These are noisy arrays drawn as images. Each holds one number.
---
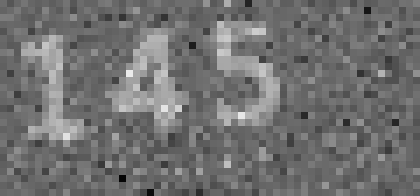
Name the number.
145
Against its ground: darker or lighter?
lighter
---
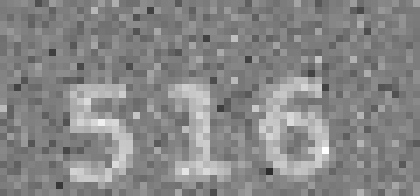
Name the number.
516
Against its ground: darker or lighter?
lighter
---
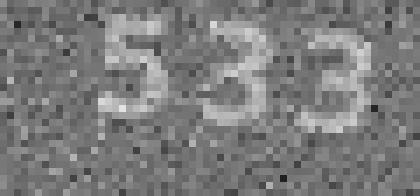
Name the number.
533
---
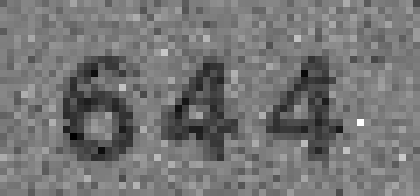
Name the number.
644
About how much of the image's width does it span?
two thirds
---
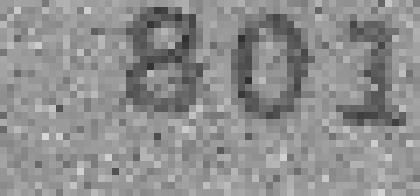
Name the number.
801
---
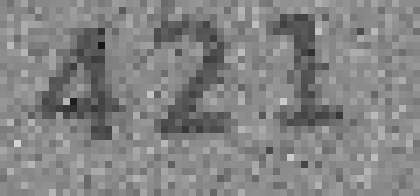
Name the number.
421
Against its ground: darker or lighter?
darker
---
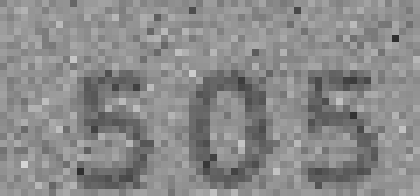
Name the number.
505
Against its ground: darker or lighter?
darker
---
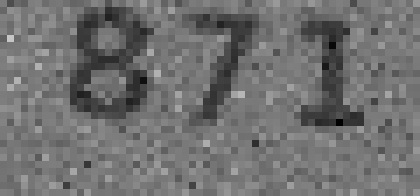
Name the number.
871
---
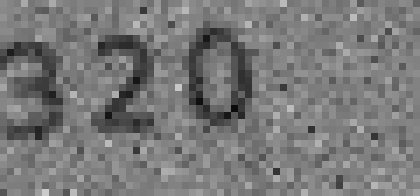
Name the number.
320
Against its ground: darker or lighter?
darker
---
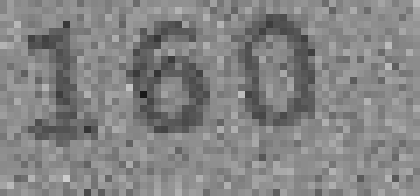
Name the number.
160
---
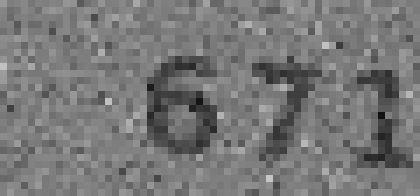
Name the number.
671
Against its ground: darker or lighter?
darker
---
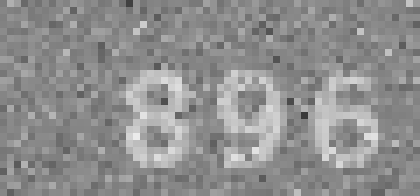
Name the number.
896
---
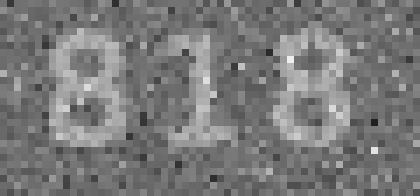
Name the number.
818
